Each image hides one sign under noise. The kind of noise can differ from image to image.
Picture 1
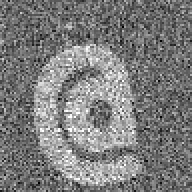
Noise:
low rank plus noise
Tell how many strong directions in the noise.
three or four
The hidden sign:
at sign
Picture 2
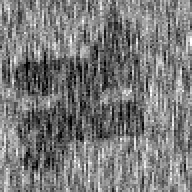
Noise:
streaked along the columns
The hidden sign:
not-equal sign
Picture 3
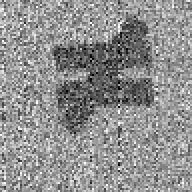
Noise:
columns of uneven size
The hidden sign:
not-equal sign
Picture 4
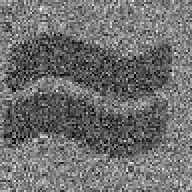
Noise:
low rank plus noise
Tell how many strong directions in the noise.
one
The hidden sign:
approximately sign
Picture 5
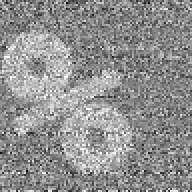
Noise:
rows of uneven size
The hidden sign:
percent sign
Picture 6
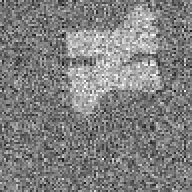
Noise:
low rank plus noise
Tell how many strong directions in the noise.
one
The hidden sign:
not-equal sign
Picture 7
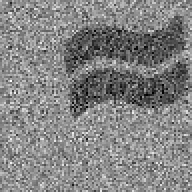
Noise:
low rank plus noise
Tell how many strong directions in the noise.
two
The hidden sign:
approximately sign
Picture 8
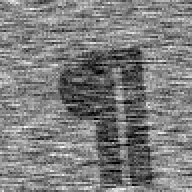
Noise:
streaked along the rows
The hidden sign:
pilcrow
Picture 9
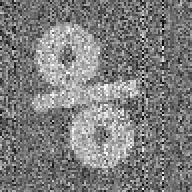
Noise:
columns of uneven size
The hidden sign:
percent sign
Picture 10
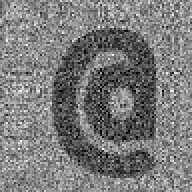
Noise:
low rank plus noise
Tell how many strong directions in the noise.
one
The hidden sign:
at sign
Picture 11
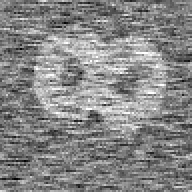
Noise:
streaked along the rows
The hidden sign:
infinity sign
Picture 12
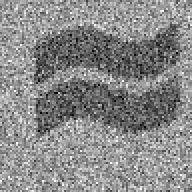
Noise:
independent entries
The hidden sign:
approximately sign
